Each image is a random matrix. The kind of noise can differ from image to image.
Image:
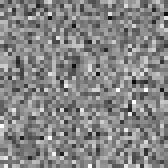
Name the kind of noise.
low rank plus noise
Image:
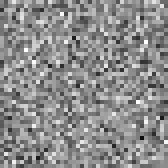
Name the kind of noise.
independent entries
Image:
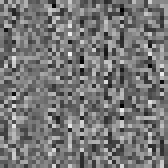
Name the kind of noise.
columns of uneven size
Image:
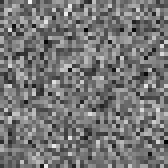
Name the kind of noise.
independent entries
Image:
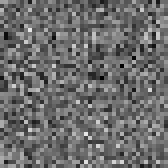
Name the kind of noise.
low rank plus noise
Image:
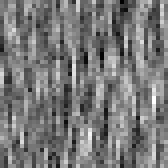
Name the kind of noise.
streaked along the columns
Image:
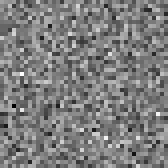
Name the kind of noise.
independent entries
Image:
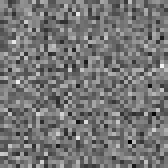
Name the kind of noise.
low rank plus noise
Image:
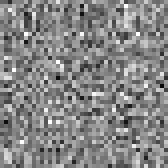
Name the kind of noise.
low rank plus noise
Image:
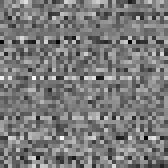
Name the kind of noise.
rows of uneven size
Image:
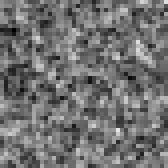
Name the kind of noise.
blotchy
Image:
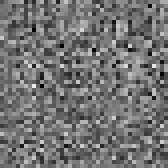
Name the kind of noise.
low rank plus noise
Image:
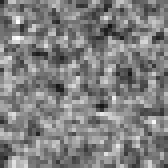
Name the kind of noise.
blotchy
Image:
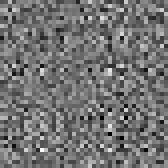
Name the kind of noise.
low rank plus noise
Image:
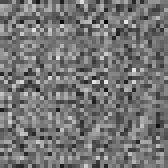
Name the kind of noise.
low rank plus noise
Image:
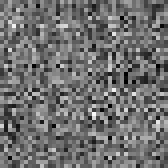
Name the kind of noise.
low rank plus noise
